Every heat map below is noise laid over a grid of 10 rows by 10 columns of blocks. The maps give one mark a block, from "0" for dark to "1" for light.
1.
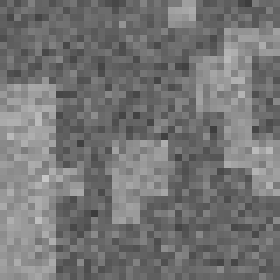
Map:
0 0 0 0 0 0 1 0 0 0
0 0 0 0 0 0 0 0 1 1
0 0 0 0 0 0 0 1 1 0
1 1 0 0 0 0 0 1 1 0
1 1 0 0 0 0 0 0 1 0
1 1 0 0 1 1 0 0 1 1
1 1 1 0 1 1 0 0 0 1
1 1 0 0 1 0 0 0 0 0
1 1 0 0 0 0 0 0 0 0
1 1 0 0 0 0 0 0 0 0
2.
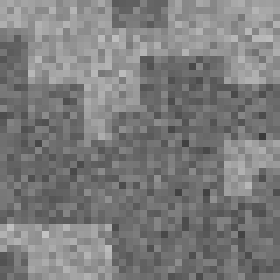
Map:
1 1 1 1 0 0 1 1 1 1
0 1 1 1 1 1 1 1 1 1
0 1 1 1 1 0 0 0 1 1
0 0 0 1 1 0 0 0 0 0
0 0 0 1 0 0 0 0 0 0
0 0 0 0 0 0 0 0 1 1
0 0 0 0 0 0 0 0 1 0
0 0 0 0 0 0 0 0 0 0
1 1 1 1 0 0 0 0 0 0
0 1 1 1 0 0 0 0 0 0
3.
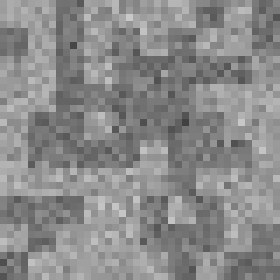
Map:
1 1 0 1 1 1 1 0 1 0
0 1 0 1 0 1 0 1 1 0
1 1 0 1 0 0 0 0 0 1
1 1 0 0 0 0 0 1 1 1
1 0 0 1 0 0 0 0 1 1
1 0 0 0 0 1 0 0 0 1
1 1 1 1 1 1 0 1 1 1
0 0 0 1 1 0 1 0 1 1
1 0 1 1 1 0 0 0 1 0
0 1 1 1 1 1 0 1 0 0
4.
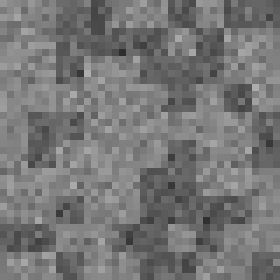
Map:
1 1 0 0 1 1 0 1 0 0
1 1 0 0 0 0 1 0 1 1
1 1 0 1 1 0 0 0 1 1
1 1 1 1 1 1 0 1 0 1
1 0 0 1 1 1 1 1 1 0
1 0 1 1 1 1 0 1 1 0
1 1 1 1 1 0 0 1 1 1
1 1 0 1 1 0 0 0 0 1
0 0 1 1 0 0 1 0 1 1
1 1 0 1 1 0 0 1 1 0
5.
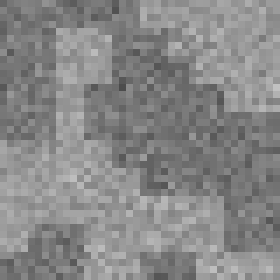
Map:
0 0 0 0 0 1 1 1 1 1
0 0 1 1 0 0 1 1 1 1
0 0 1 1 0 0 0 1 1 1
0 0 1 0 0 0 0 0 1 1
0 0 1 0 0 0 0 0 0 0
1 1 1 1 0 0 0 0 0 0
1 1 1 1 1 0 0 0 0 0
1 1 1 1 1 1 1 1 0 0
1 0 0 1 1 1 1 1 0 0
0 0 0 1 1 0 0 1 1 1
